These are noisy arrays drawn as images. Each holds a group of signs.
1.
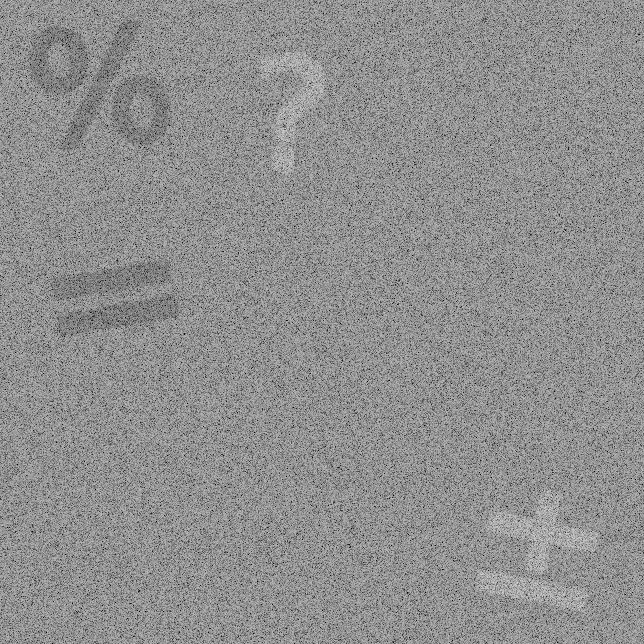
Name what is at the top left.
percent sign
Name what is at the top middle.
question mark
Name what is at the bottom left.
nothing
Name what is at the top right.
nothing
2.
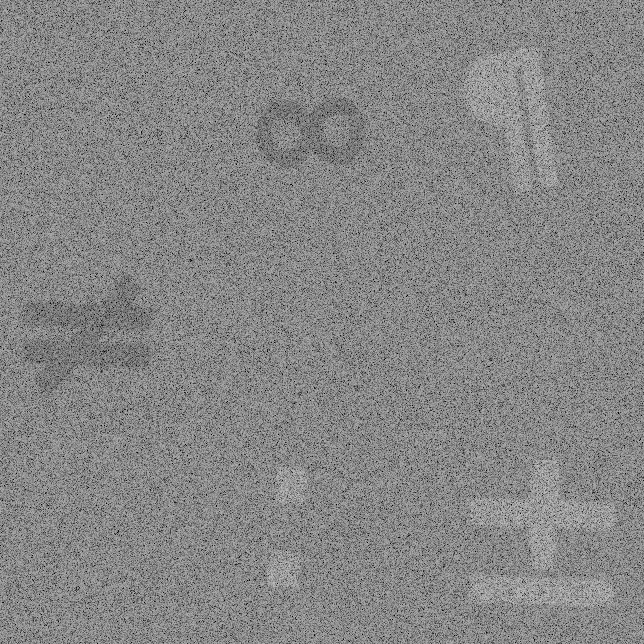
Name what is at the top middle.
infinity sign
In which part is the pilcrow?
top right
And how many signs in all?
5
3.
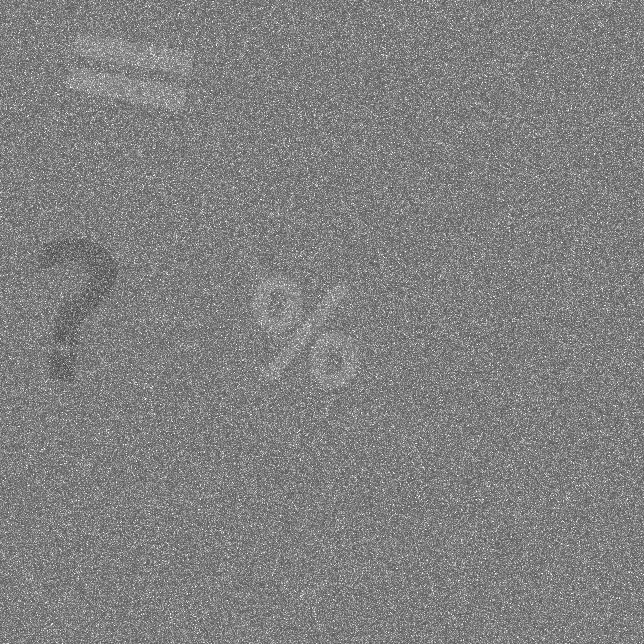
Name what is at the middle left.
question mark
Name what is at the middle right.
nothing
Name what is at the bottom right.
nothing
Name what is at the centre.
percent sign
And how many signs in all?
3
